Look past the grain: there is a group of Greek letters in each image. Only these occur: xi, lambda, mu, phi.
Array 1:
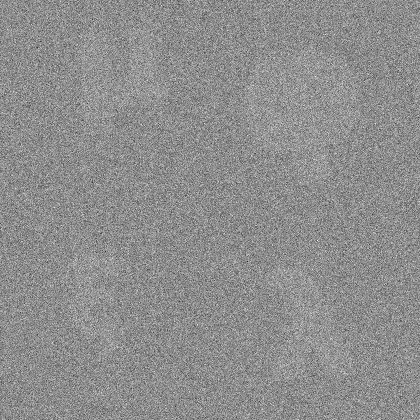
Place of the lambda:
bottom right
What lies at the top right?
phi
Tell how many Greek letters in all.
4
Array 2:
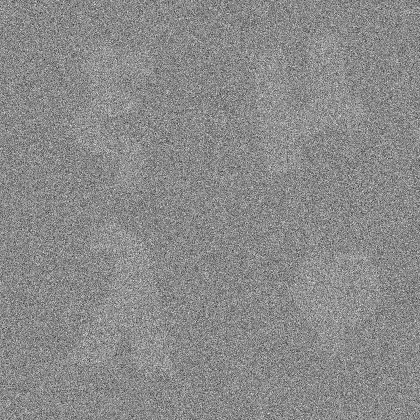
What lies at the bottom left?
lambda
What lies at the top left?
xi
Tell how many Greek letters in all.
4
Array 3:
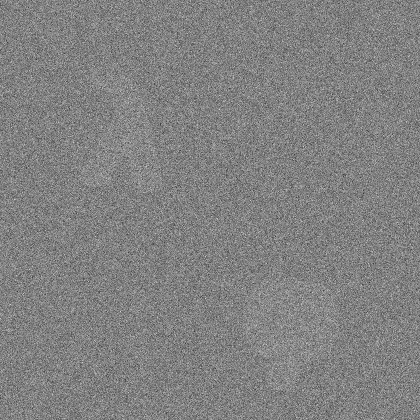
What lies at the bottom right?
phi
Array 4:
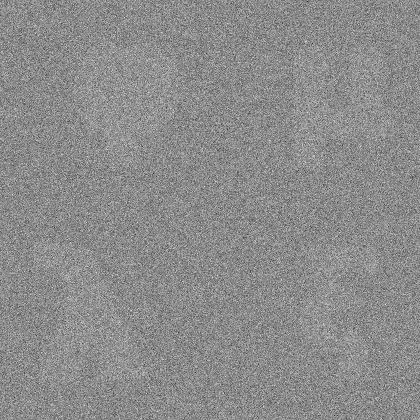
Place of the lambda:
bottom left
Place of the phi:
top left
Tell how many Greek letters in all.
4
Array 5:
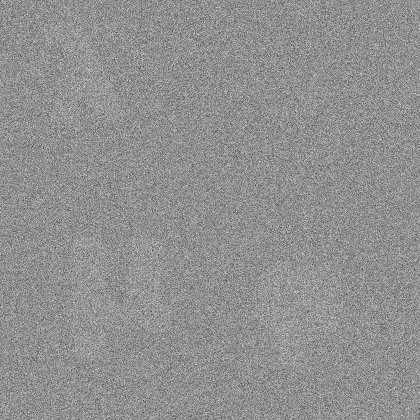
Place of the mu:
bottom left
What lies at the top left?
lambda
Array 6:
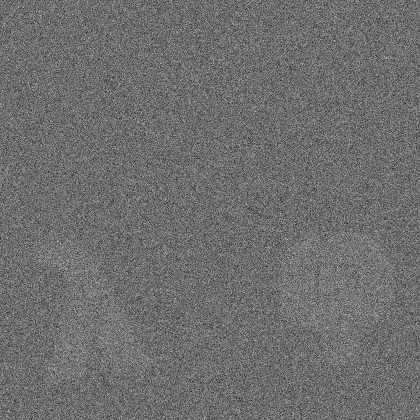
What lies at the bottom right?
phi
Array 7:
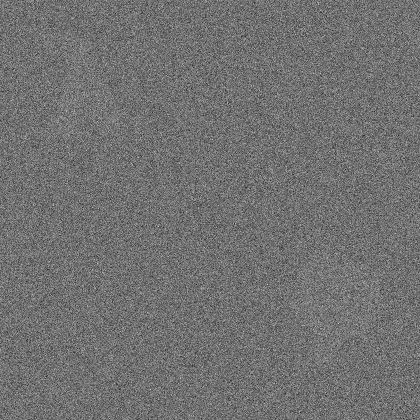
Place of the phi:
bottom right
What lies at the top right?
nothing
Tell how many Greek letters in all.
2
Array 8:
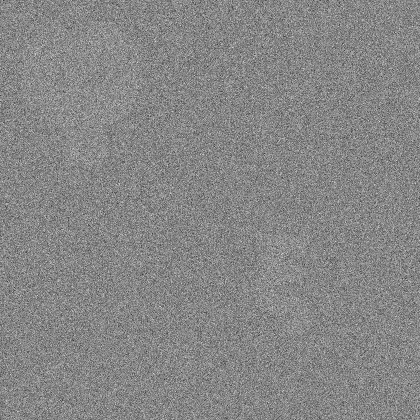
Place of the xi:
bottom right
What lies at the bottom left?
nothing
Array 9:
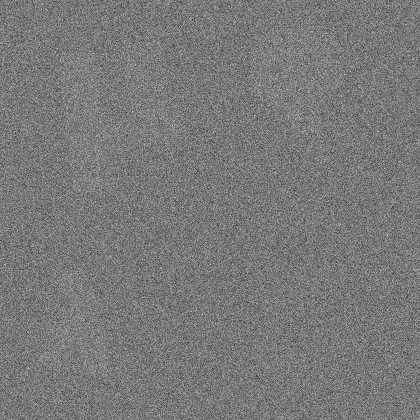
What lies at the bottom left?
lambda
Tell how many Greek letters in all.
3
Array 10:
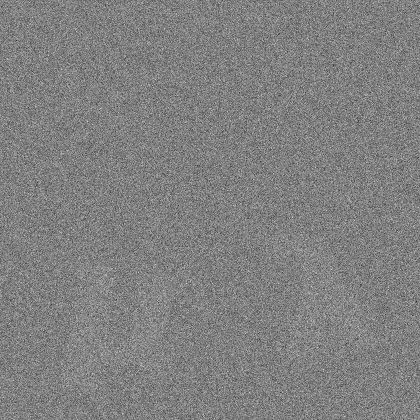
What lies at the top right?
nothing
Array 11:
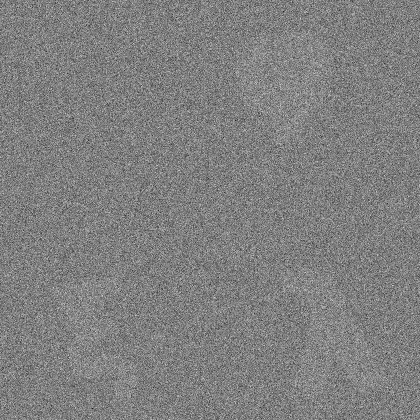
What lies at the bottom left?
xi
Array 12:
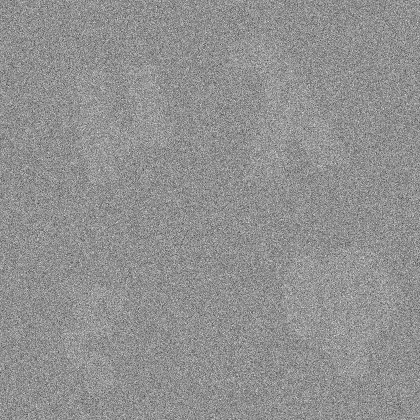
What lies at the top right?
lambda
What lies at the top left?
mu
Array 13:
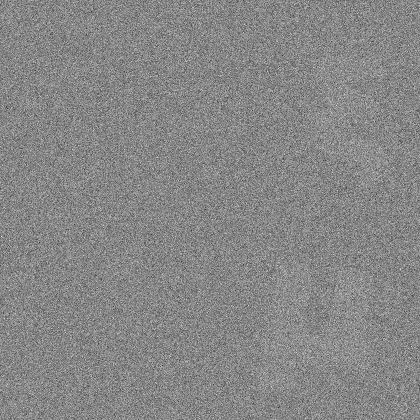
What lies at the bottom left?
nothing
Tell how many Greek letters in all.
2
